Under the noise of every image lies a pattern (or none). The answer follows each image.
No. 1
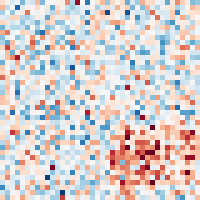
one block
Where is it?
bottom right
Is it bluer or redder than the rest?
redder
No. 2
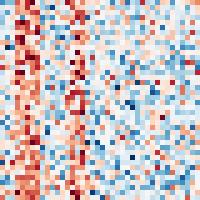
bands of columns
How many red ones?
2
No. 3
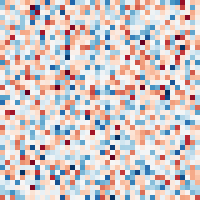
only noise
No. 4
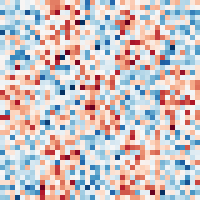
a checkerboard
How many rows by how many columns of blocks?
3 by 5
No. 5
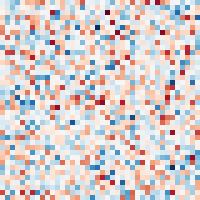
only noise
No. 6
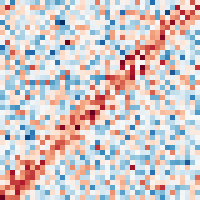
a diagonal band
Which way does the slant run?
bottom left to top right
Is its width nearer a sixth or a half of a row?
a sixth
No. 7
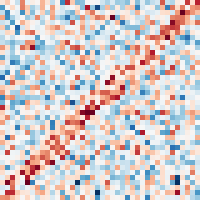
a diagonal band
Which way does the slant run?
bottom left to top right
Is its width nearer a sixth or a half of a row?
a sixth
